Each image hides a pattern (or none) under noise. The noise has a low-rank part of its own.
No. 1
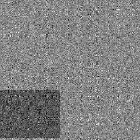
one block
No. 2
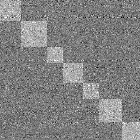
blocks along the diagonal
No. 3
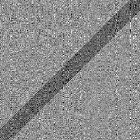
a diagonal band
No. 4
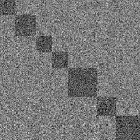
blocks along the diagonal
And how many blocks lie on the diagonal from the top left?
7
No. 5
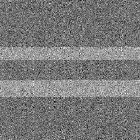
bands of rows
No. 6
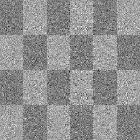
a checkerboard
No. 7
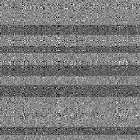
bands of rows
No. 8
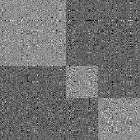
blocks along the diagonal
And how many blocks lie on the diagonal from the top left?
3
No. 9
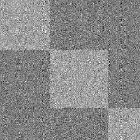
blocks along the diagonal
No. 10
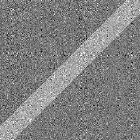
a diagonal band
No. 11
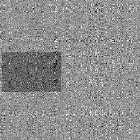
one block
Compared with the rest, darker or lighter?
darker
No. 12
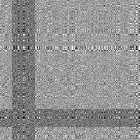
bands of rows crossing bands of columns
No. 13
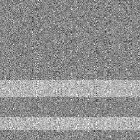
bands of rows
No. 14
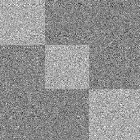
blocks along the diagonal
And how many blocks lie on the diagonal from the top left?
3
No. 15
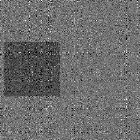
one block
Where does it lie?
middle left
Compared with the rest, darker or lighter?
darker
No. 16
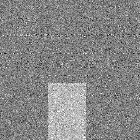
one block
